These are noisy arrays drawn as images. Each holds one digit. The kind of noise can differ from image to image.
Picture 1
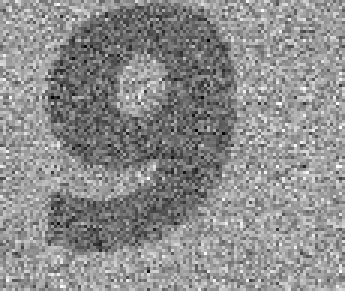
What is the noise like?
low rank plus noise
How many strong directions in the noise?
five to eight
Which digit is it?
9
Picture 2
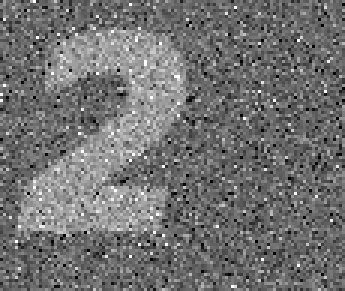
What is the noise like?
heavy tails
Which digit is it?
2
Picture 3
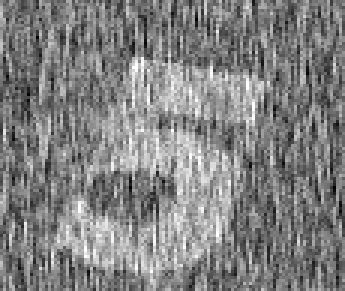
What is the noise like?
streaked along the columns
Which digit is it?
5
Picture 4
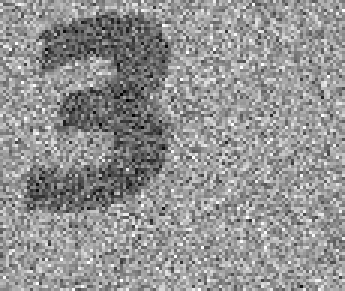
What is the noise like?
independent entries
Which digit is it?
3
